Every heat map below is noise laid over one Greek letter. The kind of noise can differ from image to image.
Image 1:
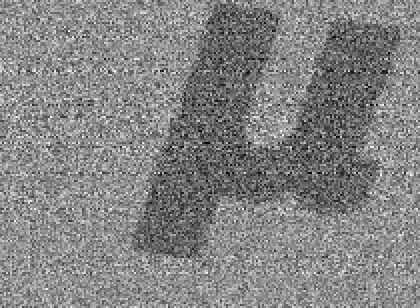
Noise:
rows of uneven size
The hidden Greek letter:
mu
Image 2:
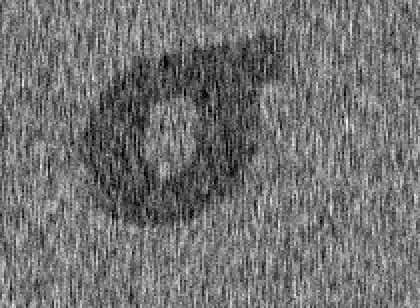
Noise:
streaked along the columns
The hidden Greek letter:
sigma
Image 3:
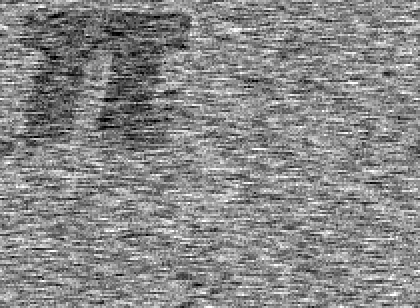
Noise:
streaked along the rows
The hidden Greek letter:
pi
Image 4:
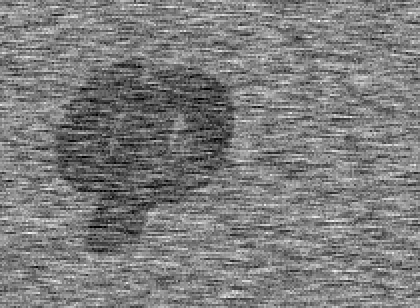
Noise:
streaked along the rows
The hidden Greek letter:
phi
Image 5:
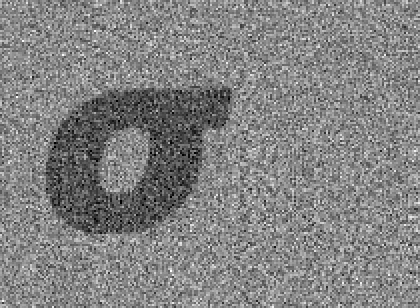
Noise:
low rank plus noise
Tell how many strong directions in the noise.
two
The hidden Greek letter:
sigma
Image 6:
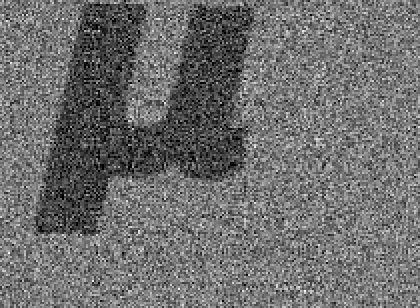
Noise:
low rank plus noise
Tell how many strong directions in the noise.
three or four
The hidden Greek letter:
mu
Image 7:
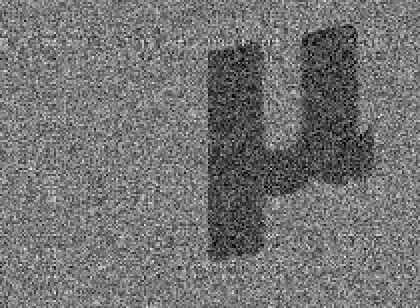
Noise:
low rank plus noise
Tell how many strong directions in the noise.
one
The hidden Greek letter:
mu
